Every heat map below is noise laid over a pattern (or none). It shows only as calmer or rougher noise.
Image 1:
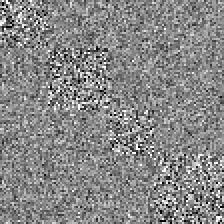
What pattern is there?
blocks along the diagonal
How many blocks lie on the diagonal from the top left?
4
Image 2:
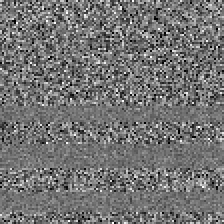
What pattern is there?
bands of rows
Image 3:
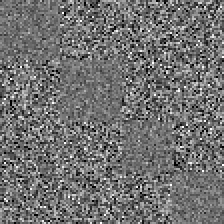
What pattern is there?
blocks along the diagonal
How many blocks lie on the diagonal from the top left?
4
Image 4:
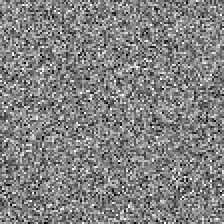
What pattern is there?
only noise
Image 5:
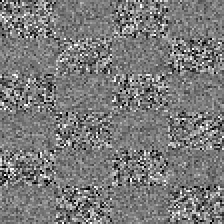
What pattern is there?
a checkerboard
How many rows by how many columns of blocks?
6 by 4
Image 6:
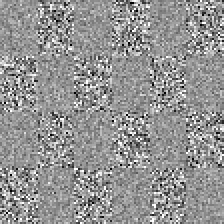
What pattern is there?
a checkerboard
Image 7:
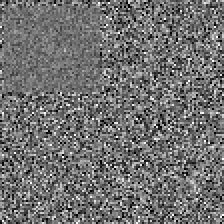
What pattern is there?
one block
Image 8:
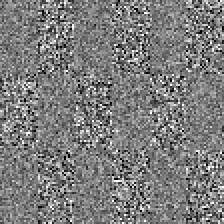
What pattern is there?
a checkerboard
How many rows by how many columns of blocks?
3 by 6
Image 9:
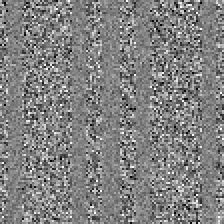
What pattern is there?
bands of columns
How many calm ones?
5
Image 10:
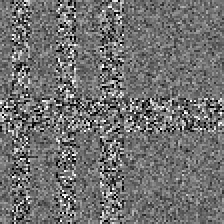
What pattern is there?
bands of rows crossing bands of columns
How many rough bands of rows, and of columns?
1 and 3
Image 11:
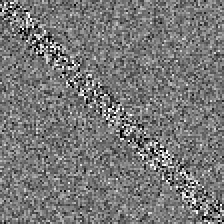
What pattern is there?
a diagonal band
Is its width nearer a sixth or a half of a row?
a sixth
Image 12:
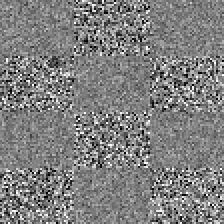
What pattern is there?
a checkerboard
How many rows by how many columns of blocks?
4 by 3
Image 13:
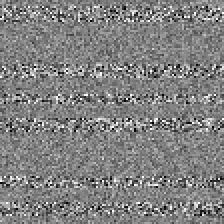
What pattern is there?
bands of rows
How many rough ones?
6
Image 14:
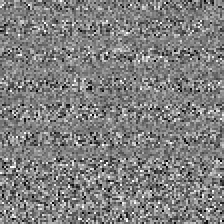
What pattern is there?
bands of rows
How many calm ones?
6
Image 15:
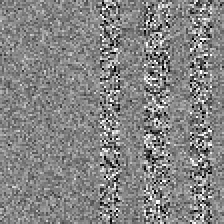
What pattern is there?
bands of columns
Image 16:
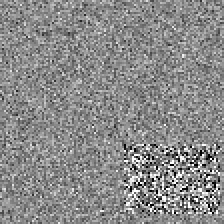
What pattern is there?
one block
